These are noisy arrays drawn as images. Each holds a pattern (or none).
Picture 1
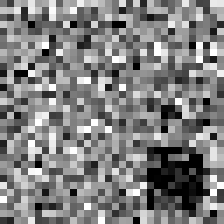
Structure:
one block
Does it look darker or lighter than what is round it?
darker
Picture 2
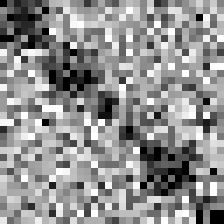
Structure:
blocks along the diagonal
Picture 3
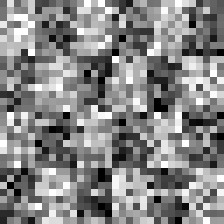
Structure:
a checkerboard
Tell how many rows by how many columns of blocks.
4 by 6
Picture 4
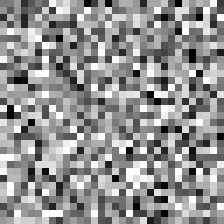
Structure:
only noise
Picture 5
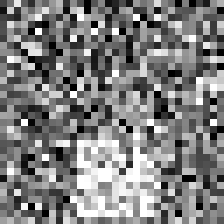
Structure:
one block
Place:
bottom middle
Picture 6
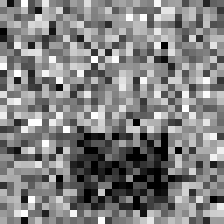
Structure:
one block
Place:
bottom middle
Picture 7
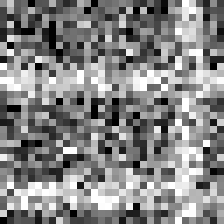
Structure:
bands of rows crossing bands of columns
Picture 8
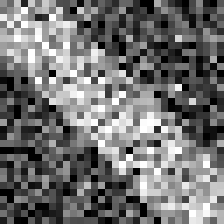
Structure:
a diagonal band
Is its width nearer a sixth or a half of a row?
a half
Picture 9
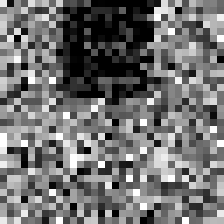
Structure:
one block
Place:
top middle
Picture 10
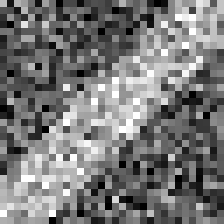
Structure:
a diagonal band
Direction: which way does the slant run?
bottom left to top right
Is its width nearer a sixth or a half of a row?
a half
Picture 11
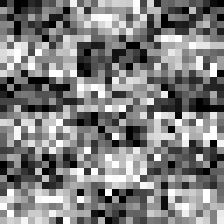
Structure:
a checkerboard
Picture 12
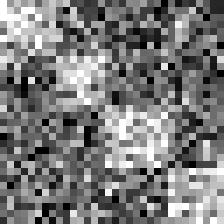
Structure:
blocks along the diagonal
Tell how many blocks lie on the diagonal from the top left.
4
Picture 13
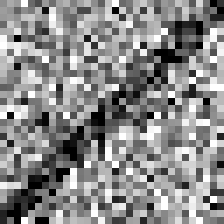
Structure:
a diagonal band
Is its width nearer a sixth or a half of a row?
a sixth
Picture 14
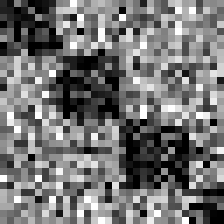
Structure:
blocks along the diagonal
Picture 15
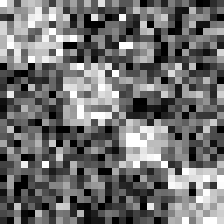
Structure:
blocks along the diagonal
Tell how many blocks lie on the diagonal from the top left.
4
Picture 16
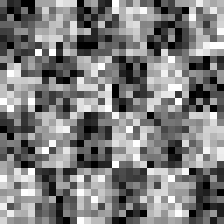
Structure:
a checkerboard
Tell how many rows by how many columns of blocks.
4 by 6
